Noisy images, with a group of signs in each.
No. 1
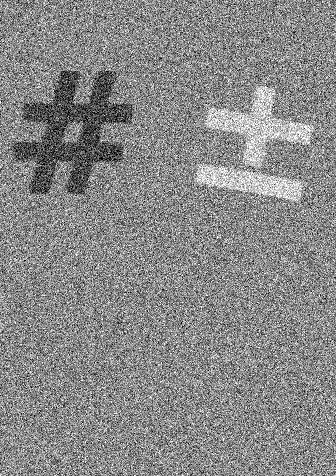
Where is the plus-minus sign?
top right
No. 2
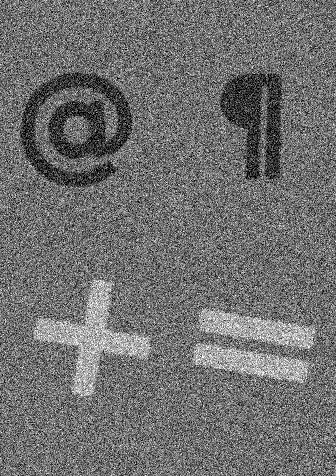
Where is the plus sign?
bottom left
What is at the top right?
pilcrow
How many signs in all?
4
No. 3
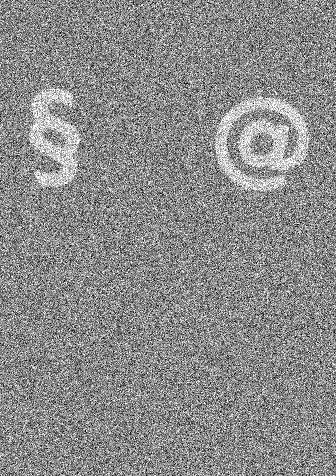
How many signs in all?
2
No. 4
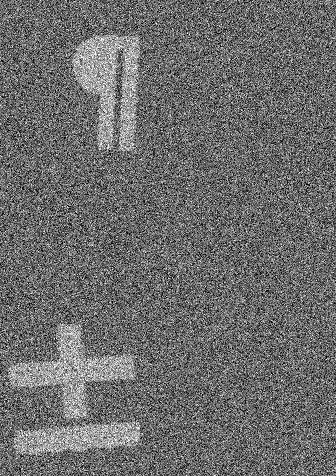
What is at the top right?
nothing
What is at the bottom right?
nothing
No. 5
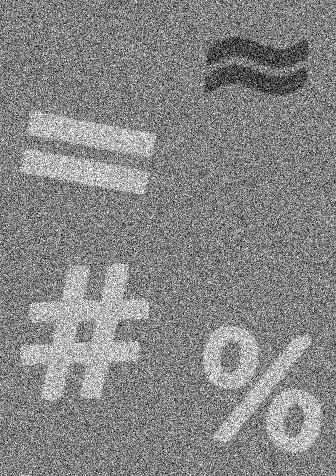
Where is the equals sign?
top left
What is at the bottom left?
hash sign
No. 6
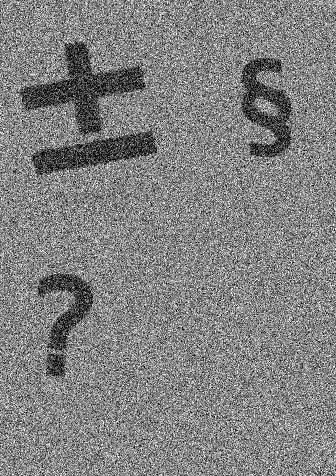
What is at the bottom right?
nothing
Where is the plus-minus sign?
top left
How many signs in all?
3
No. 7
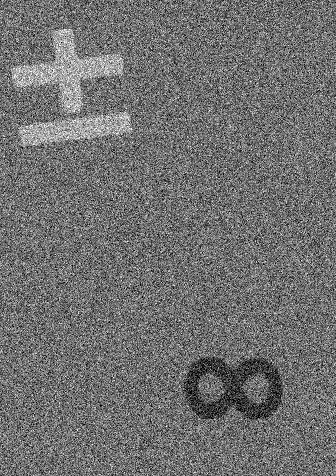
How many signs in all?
2
